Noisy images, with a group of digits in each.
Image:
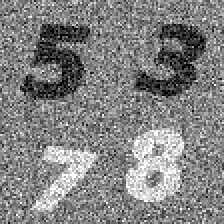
top left: dark 5; top right: dark 3; bottom left: light 7; bottom right: light 8
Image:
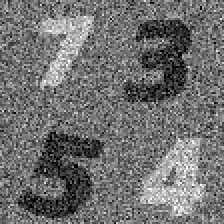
top left: light 7; top right: dark 3; bottom left: dark 5; bottom right: light 4
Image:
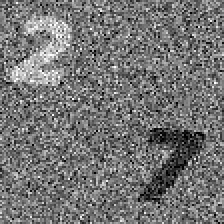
top left: light 2; bottom right: dark 7
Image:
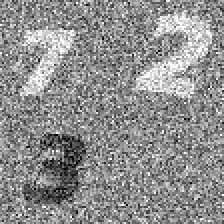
top left: light 7; top right: light 2; bottom left: dark 3
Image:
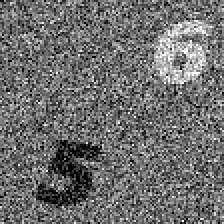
top right: light 6; bottom left: dark 5
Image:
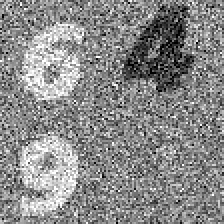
top left: light 6; top right: dark 4; bottom left: light 9
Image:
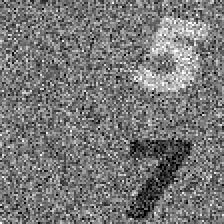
top right: light 5; bottom right: dark 7
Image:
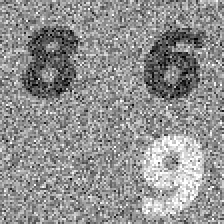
top left: dark 8; top right: dark 6; bottom right: light 9
